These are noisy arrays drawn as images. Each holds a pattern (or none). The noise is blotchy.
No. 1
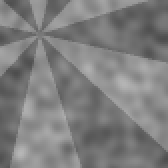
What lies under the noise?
spokes from one point
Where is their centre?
top left
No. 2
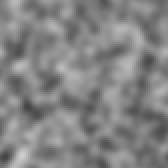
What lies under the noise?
only noise
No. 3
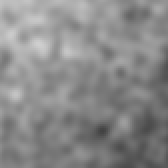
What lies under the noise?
a smooth slope
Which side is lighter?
top left
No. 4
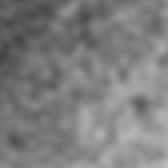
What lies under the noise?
a smooth slope
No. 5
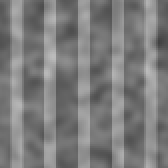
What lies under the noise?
vertical stripes
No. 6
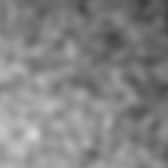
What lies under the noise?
a smooth slope
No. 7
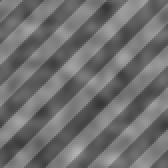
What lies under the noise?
diagonal stripes
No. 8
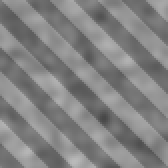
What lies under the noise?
diagonal stripes
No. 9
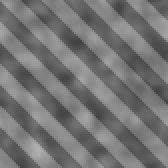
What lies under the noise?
diagonal stripes
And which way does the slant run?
top left to bottom right
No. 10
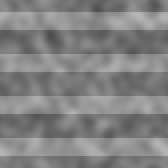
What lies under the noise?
horizontal stripes
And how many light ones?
4
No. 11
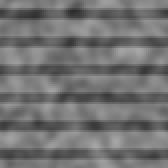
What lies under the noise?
horizontal stripes
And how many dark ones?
6
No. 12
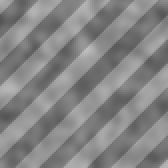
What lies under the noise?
diagonal stripes
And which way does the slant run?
bottom left to top right
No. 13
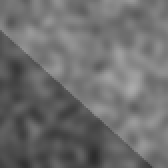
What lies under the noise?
a sharp edge
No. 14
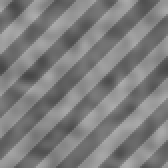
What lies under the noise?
diagonal stripes
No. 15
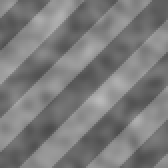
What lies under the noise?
diagonal stripes
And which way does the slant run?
bottom left to top right
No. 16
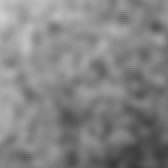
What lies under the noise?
a smooth slope
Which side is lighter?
top left
